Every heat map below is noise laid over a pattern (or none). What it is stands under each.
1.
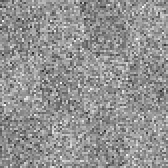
a checkerboard
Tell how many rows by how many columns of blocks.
3 by 4
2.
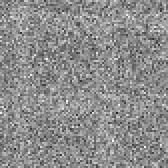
bands of rows crossing bands of columns
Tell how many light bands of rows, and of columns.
2 and 2
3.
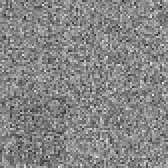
one block
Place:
bottom left
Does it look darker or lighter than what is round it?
darker
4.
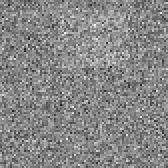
one block
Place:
top middle
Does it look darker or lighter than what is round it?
lighter
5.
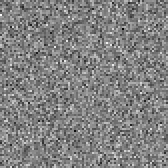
only noise
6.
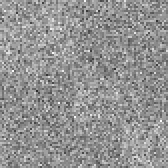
blocks along the diagonal
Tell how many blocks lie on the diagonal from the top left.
3
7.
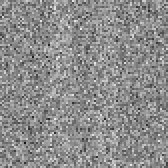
bands of columns
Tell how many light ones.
2
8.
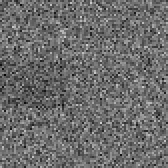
one block
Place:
middle left
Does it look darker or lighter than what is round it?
darker
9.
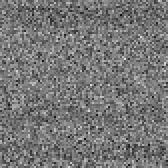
bands of rows
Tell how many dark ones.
3
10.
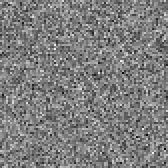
only noise
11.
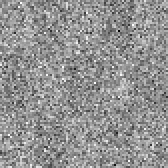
a checkerboard
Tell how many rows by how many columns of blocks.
3 by 5
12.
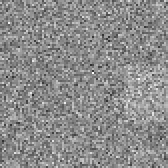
one block
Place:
middle right
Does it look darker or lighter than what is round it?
lighter
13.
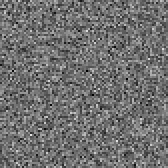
only noise
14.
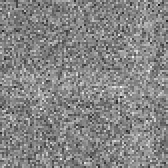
bands of rows crossing bands of columns
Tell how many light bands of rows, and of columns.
1 and 1
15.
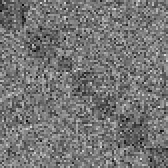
blocks along the diagonal
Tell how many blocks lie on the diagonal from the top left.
7
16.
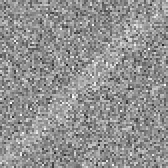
a diagonal band
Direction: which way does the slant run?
bottom left to top right
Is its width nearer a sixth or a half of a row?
a sixth
